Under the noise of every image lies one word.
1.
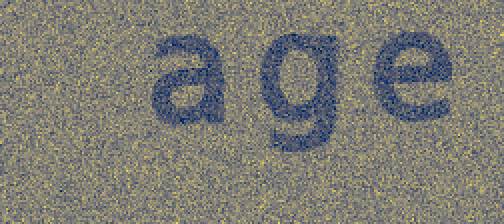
age
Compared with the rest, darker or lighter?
darker
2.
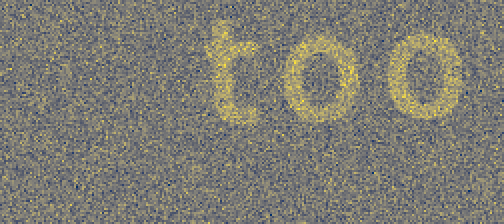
too
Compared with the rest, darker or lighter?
lighter
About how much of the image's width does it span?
half
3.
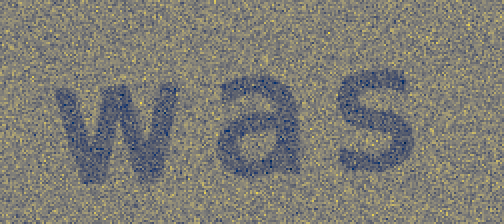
was
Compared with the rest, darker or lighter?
darker
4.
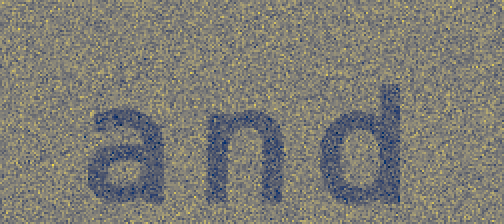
and
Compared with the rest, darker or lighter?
darker
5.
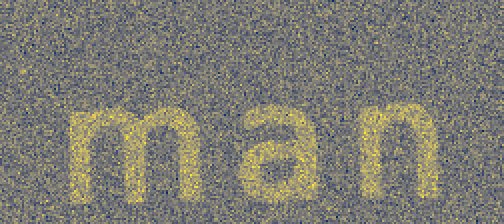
man
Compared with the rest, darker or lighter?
lighter
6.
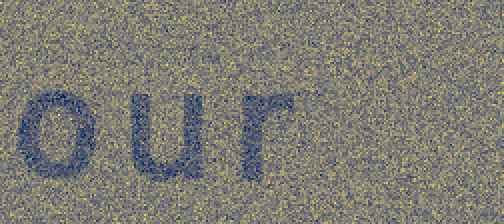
our
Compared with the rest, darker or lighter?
darker
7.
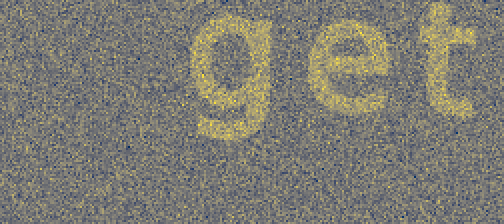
get
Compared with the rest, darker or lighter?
lighter
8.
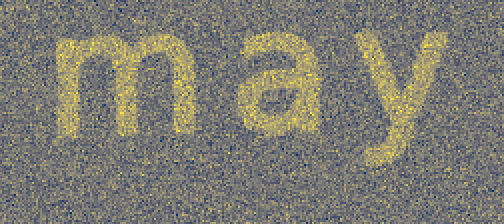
may
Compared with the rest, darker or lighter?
lighter
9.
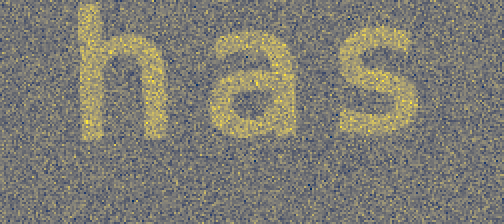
has
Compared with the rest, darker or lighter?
lighter
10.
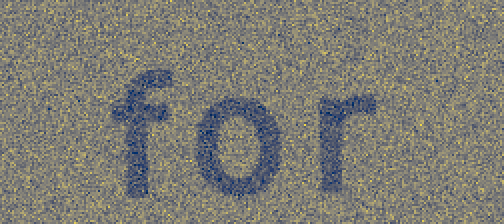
for
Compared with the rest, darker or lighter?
darker
